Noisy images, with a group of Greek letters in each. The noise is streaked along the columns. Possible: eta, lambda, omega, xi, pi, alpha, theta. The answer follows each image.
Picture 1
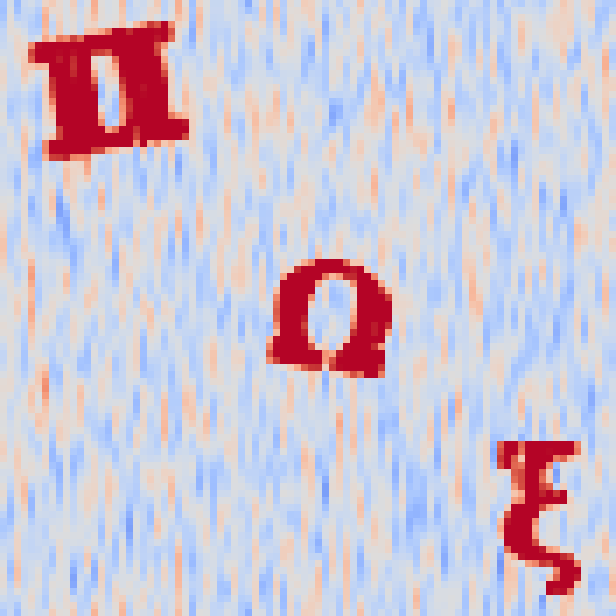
top left: pi; centre: omega; bottom right: xi
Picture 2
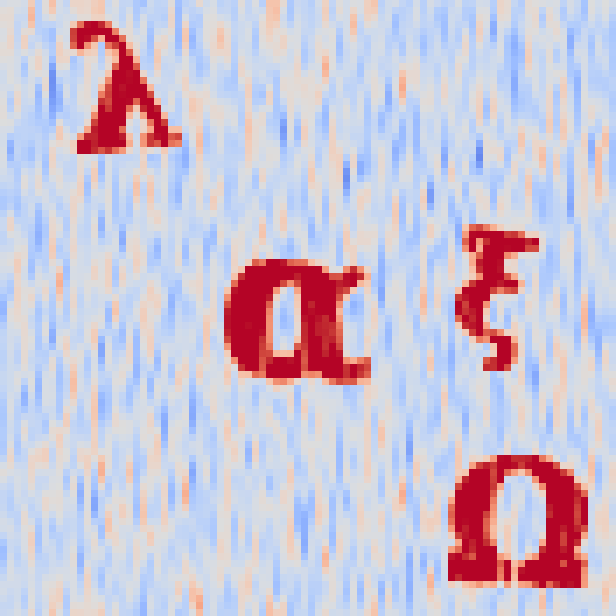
top left: lambda; centre: alpha; middle right: xi; bottom right: omega
